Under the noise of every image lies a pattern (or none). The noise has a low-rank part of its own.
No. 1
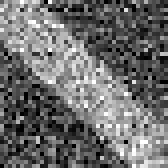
a diagonal band
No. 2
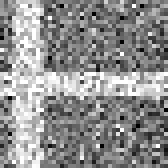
bands of rows crossing bands of columns
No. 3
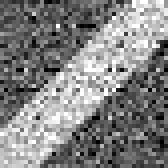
a diagonal band
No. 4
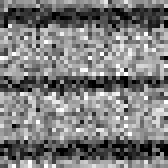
bands of rows
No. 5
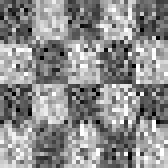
a checkerboard
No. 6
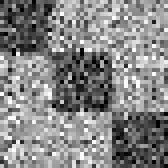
blocks along the diagonal
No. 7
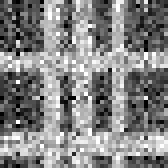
bands of rows crossing bands of columns
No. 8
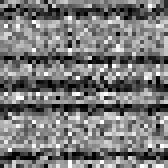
bands of rows
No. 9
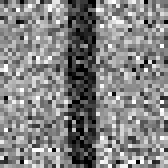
one band of columns
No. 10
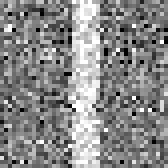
one band of columns
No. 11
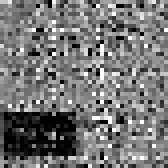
one block
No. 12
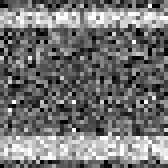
bands of rows
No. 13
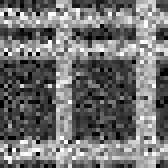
bands of rows crossing bands of columns
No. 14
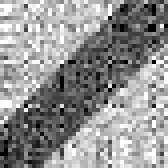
a diagonal band
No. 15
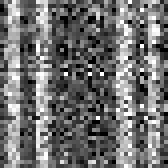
bands of columns
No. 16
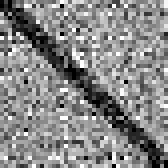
a diagonal band
